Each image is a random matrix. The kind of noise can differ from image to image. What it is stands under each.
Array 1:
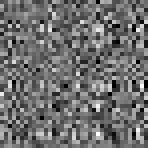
low rank plus noise
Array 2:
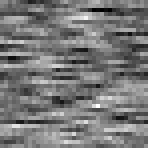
streaked along the rows
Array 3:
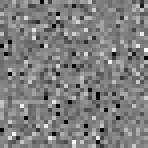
heavy tails
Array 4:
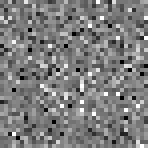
heavy tails
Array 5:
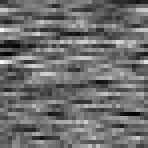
streaked along the rows
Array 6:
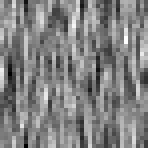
streaked along the columns
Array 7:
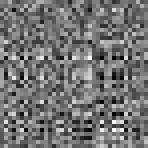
low rank plus noise
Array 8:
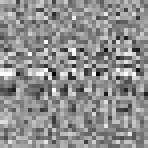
low rank plus noise
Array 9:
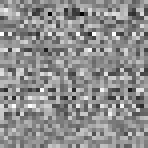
rows of uneven size
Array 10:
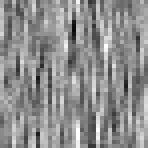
streaked along the columns
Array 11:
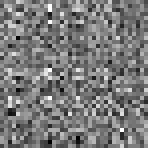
low rank plus noise
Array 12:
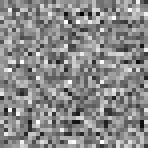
low rank plus noise
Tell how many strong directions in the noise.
five to eight
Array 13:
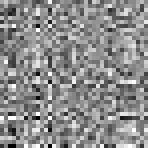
low rank plus noise
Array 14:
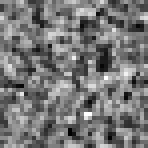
blotchy
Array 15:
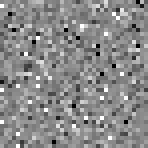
heavy tails
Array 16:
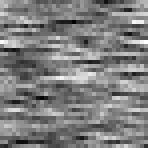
streaked along the rows
